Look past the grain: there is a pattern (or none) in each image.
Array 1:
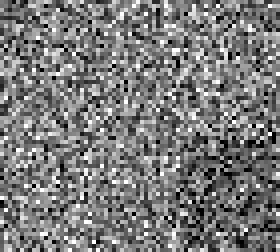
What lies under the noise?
one block
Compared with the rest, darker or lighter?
darker
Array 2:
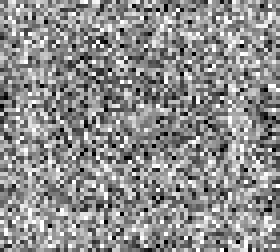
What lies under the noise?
bands of rows crossing bands of columns
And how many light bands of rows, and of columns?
3 and 2
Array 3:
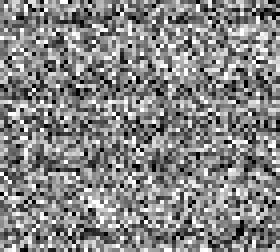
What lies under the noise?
bands of rows
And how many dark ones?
5
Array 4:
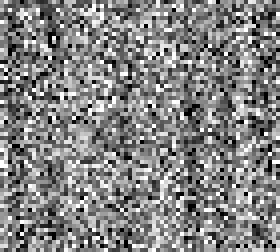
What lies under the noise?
bands of columns
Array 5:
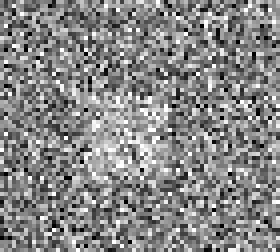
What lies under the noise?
one block
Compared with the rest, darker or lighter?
lighter
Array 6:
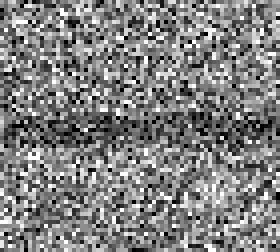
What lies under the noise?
one band of rows
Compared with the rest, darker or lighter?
darker
